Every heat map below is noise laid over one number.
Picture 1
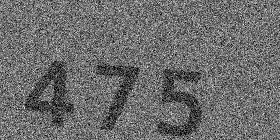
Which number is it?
475
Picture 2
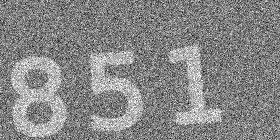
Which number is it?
851
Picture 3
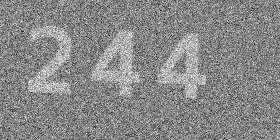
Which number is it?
244
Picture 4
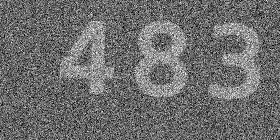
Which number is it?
483
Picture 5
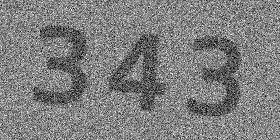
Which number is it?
343
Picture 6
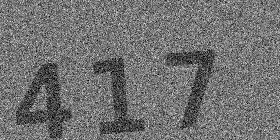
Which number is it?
417
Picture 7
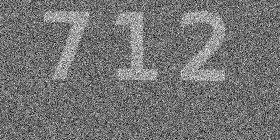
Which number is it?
712
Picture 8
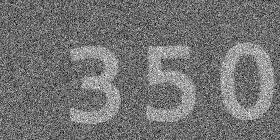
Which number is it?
350
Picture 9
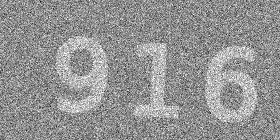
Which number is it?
916
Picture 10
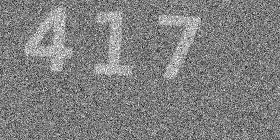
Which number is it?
417
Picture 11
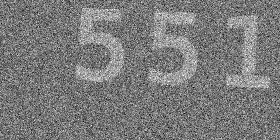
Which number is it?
551
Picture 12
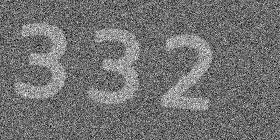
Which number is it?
332
